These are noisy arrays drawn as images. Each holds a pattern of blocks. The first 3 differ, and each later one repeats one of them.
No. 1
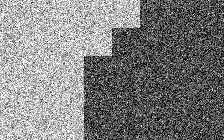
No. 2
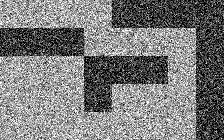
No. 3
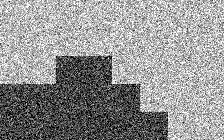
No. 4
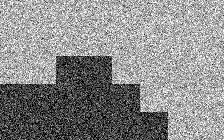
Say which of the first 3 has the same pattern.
3
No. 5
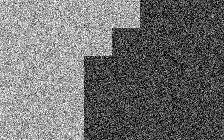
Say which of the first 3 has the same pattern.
1
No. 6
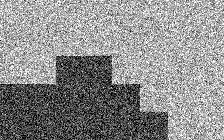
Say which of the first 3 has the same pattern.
3
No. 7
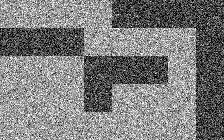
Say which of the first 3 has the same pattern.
2
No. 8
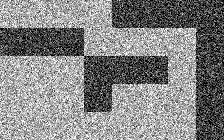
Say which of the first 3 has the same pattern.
2
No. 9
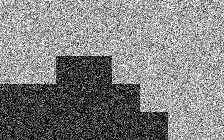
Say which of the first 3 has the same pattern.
3
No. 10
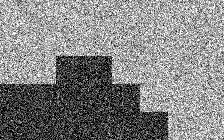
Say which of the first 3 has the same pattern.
3
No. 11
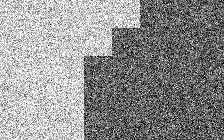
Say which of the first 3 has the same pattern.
1
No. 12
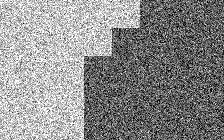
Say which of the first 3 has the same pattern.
1
